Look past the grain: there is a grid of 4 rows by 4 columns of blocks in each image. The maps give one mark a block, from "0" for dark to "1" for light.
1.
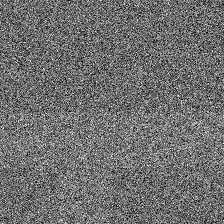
0000
0000
1111
0100
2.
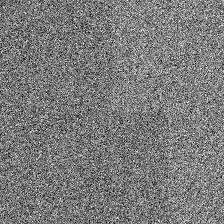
0011
0011
0001
0001
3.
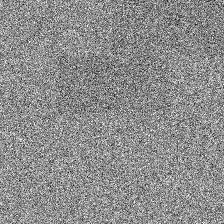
1100
1001
1111
1111
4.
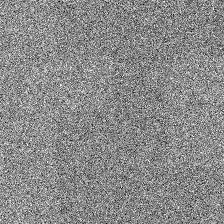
1000
1101
1001
1000
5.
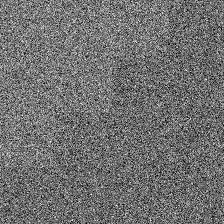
1110
1100
1000
0000
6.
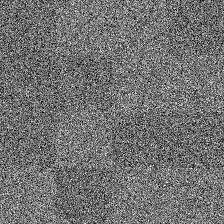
0110
0011
0100
1011
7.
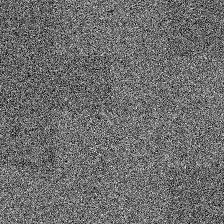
0110
0011
0111
1110
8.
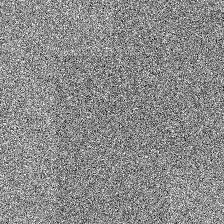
1100
1000
1000
1001
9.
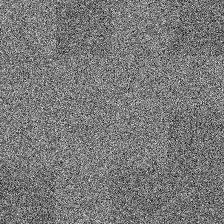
1010
1111
1110
0100
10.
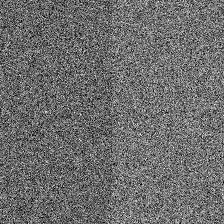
0011
0011
0011
0011
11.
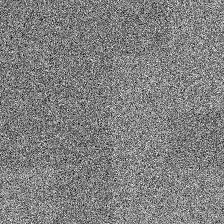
0001
0011
0010
1011
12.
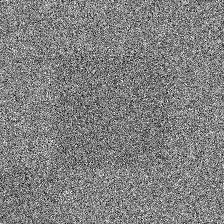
1111
1001
1001
0111
